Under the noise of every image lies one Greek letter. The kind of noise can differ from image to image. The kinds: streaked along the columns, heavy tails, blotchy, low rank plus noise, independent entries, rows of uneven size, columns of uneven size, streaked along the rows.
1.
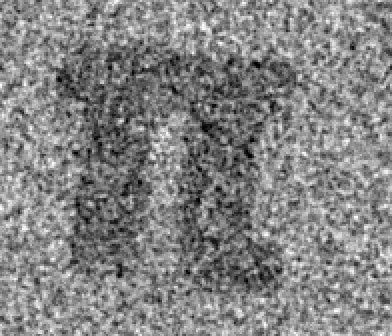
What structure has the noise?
blotchy
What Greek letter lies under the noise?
pi
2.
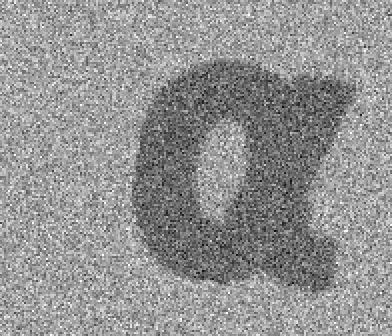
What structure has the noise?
independent entries
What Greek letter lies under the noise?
alpha
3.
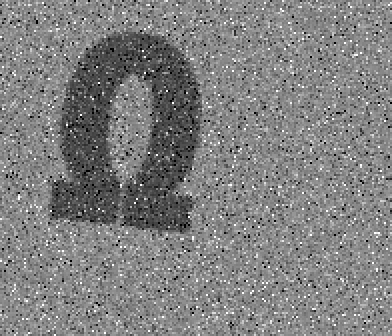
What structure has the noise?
heavy tails
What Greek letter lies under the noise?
omega
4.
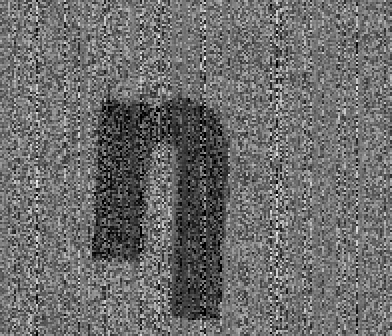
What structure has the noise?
columns of uneven size
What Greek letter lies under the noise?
eta
